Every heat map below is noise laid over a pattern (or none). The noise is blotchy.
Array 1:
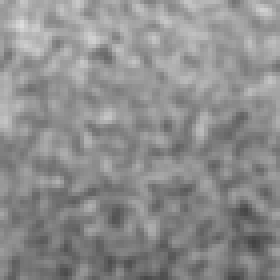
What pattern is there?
a smooth slope
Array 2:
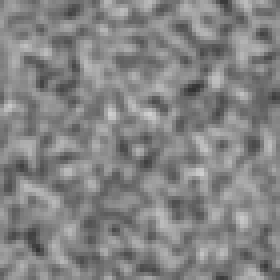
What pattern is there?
only noise
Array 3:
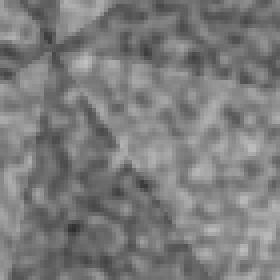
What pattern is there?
spokes from one point
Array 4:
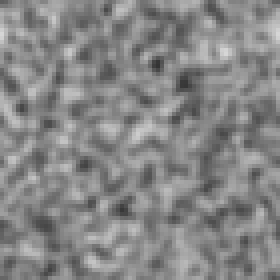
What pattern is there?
only noise
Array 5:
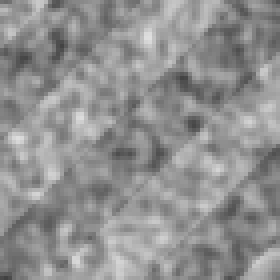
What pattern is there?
diagonal stripes
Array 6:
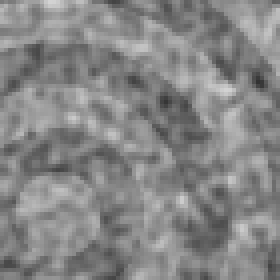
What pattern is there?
rings round one point
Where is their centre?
bottom left
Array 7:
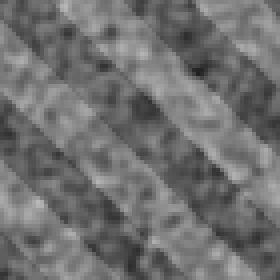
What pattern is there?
diagonal stripes
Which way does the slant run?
top left to bottom right
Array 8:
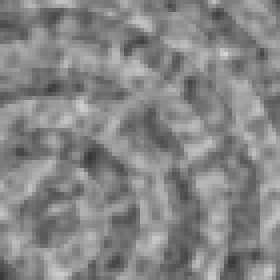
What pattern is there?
rings round one point
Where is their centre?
bottom left
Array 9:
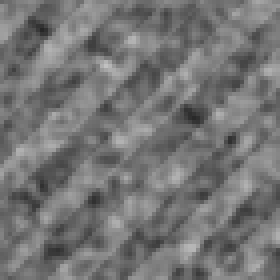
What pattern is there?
diagonal stripes
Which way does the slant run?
bottom left to top right
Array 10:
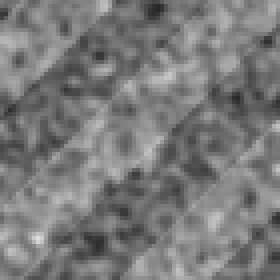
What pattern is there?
diagonal stripes
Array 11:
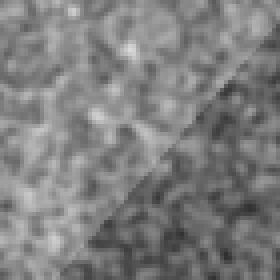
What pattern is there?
a sharp edge
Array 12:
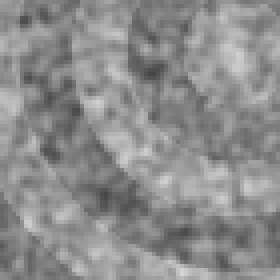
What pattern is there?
rings round one point
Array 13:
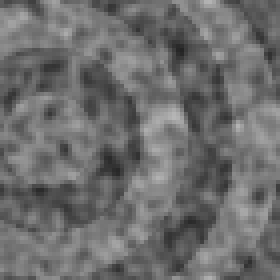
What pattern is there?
rings round one point
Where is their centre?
middle left
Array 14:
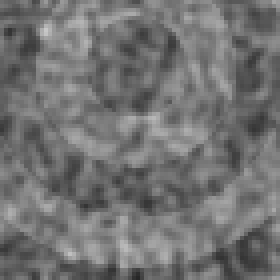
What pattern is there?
rings round one point
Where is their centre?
top middle
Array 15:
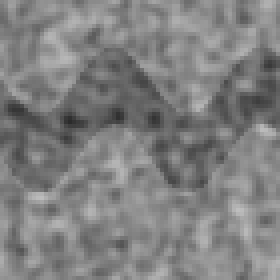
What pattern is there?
a wavy band
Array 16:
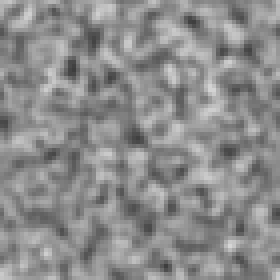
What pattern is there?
only noise
